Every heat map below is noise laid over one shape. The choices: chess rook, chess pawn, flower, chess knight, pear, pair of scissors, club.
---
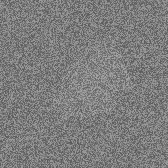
chess knight
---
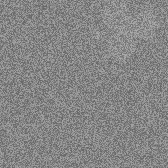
club
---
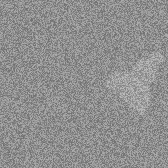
chess pawn
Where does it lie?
middle right
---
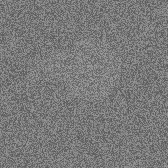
pear
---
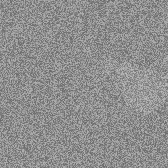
pear
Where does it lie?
middle right
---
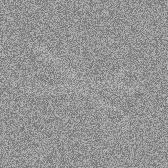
pair of scissors
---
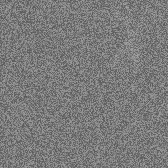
pair of scissors
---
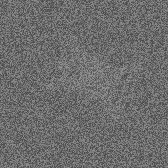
chess rook
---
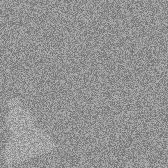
chess pawn
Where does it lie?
bottom left
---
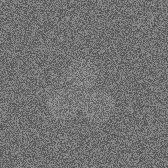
club
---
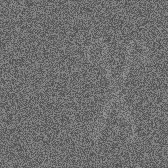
pair of scissors
